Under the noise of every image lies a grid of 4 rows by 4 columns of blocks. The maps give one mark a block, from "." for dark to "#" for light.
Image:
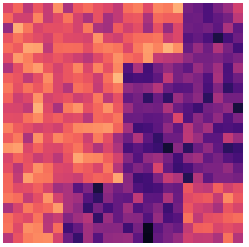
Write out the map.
# # # .
# # . .
# # . .
# . . #
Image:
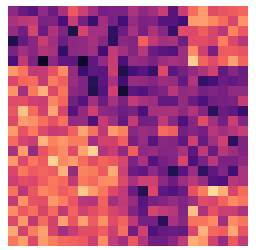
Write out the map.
. . . #
# . . .
# # . .
# # . #
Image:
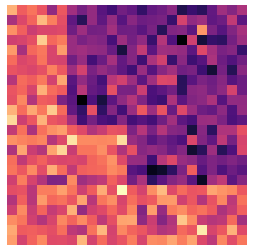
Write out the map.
# . . .
# . . .
# # . .
# # # #
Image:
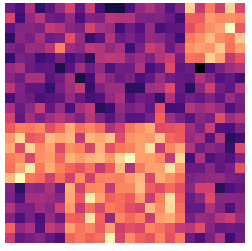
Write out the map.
. . . #
. . . .
# # # .
. # # .
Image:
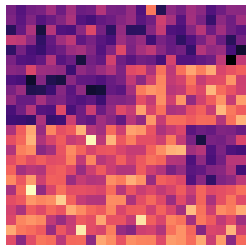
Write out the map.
. . . .
. . # #
# # # .
# # # #
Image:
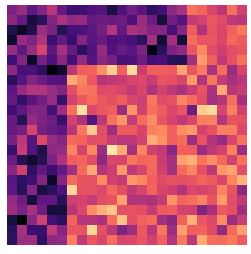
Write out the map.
. . . #
. # # #
. # # #
. # # #
